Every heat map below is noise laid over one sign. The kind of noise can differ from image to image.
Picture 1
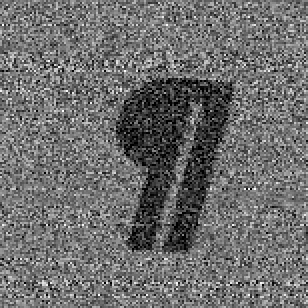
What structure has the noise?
rows of uneven size
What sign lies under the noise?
pilcrow
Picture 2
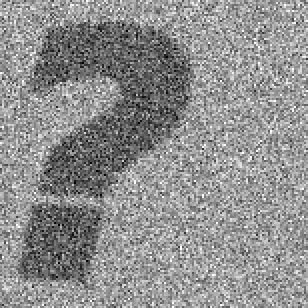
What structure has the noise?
independent entries
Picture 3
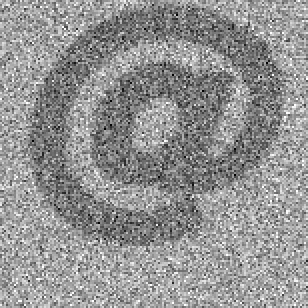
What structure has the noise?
independent entries
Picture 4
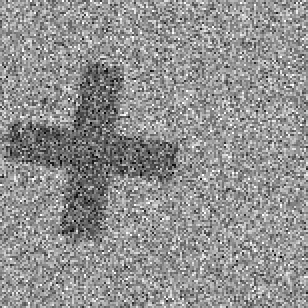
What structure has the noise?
independent entries
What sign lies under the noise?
plus sign
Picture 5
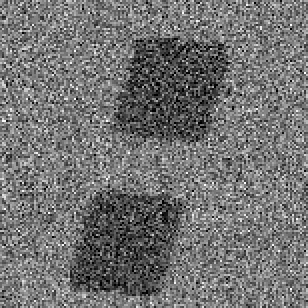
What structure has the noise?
low rank plus noise
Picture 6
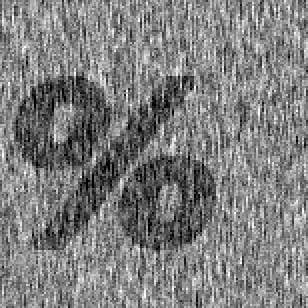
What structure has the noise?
streaked along the columns
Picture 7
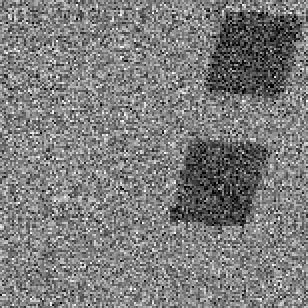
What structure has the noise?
low rank plus noise
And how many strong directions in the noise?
three or four
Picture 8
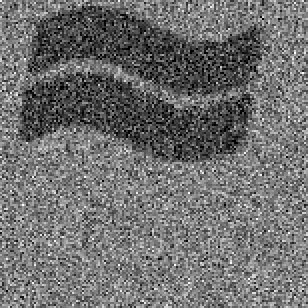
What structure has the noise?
low rank plus noise
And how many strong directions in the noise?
two
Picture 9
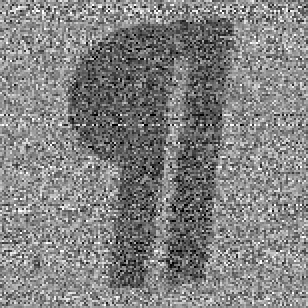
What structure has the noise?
rows of uneven size
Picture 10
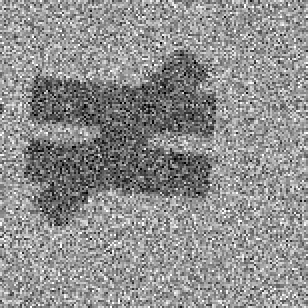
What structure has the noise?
low rank plus noise
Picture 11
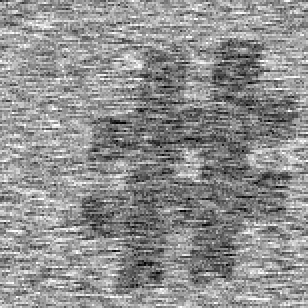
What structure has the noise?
streaked along the rows
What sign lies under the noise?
hash sign
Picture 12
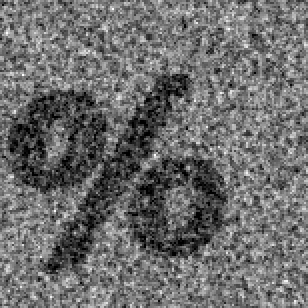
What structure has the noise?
blotchy
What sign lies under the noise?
percent sign
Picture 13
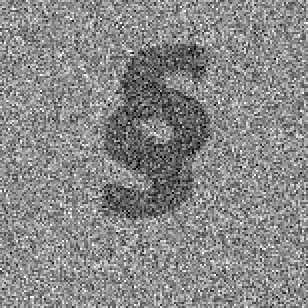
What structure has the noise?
independent entries
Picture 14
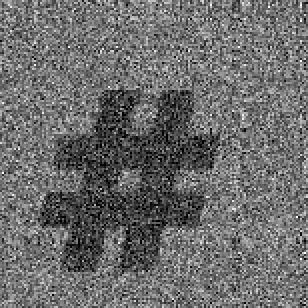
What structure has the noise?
low rank plus noise
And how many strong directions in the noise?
one
